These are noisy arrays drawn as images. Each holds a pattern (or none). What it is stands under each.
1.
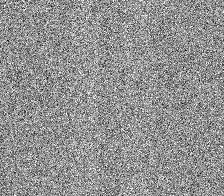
bands of columns
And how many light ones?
2
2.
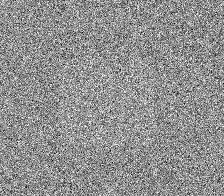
one block
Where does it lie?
centre
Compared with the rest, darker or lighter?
lighter
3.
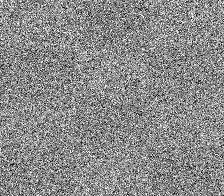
a checkerboard
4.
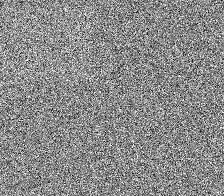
one block
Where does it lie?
top left
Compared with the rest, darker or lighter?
lighter
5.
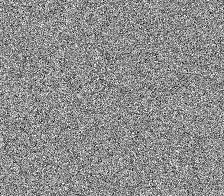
only noise
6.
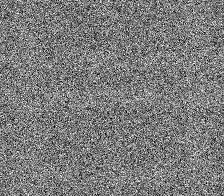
bands of rows crossing bands of columns
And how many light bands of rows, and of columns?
3 and 2
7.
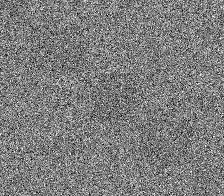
blocks along the diagonal
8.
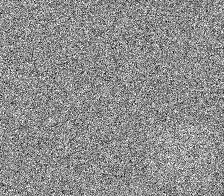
one block
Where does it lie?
bottom right
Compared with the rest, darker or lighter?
lighter
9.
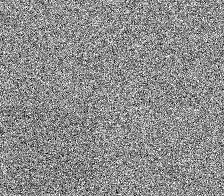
one block
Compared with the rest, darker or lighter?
darker
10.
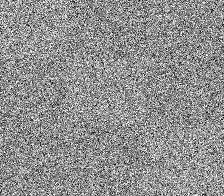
blocks along the diagonal
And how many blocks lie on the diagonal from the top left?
3
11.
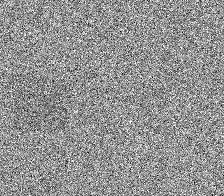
one block
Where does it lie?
middle left
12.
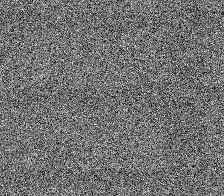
bands of rows crossing bands of columns
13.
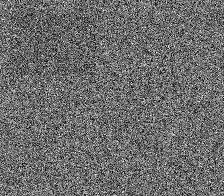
one block
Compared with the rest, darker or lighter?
darker
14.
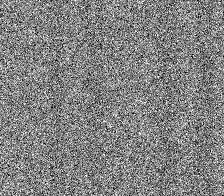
bands of columns
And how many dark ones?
4
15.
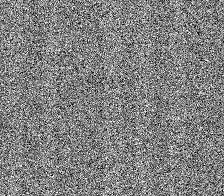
bands of columns
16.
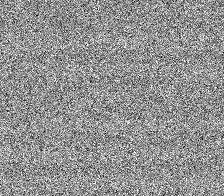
bands of rows
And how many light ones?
5
